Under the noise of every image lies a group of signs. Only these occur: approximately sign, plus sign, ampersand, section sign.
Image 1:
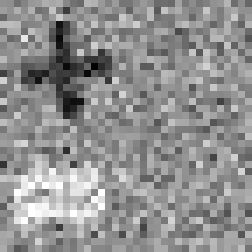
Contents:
top left: dark plus sign; bottom left: light approximately sign
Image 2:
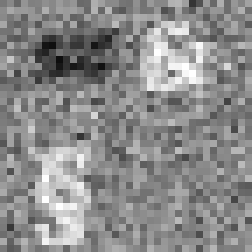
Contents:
top left: dark approximately sign; top right: light ampersand; bottom left: light section sign
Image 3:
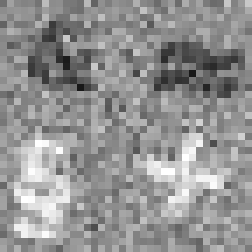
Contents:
top left: dark ampersand; top right: dark approximately sign; bottom left: light section sign; bottom right: light plus sign
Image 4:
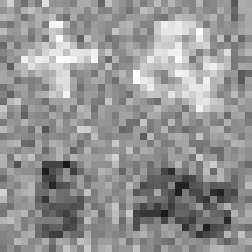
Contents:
top left: light plus sign; top right: light ampersand; bottom left: dark section sign; bottom right: dark approximately sign
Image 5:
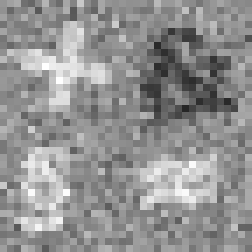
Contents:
top left: light plus sign; top right: dark ampersand; bottom left: light section sign; bottom right: light approximately sign
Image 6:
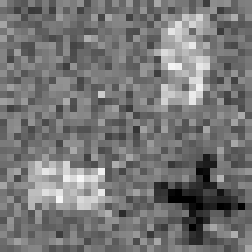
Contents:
top right: light section sign; bottom left: light approximately sign; bottom right: dark plus sign
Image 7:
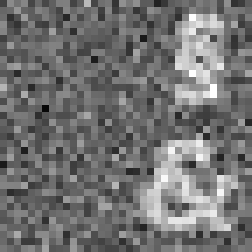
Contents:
top right: light section sign; bottom right: light ampersand
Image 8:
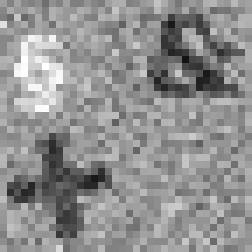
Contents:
top left: light section sign; top right: dark ampersand; bottom left: dark plus sign
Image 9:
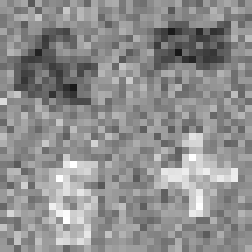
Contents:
top left: dark ampersand; top right: dark approximately sign; bottom left: light section sign; bottom right: light plus sign
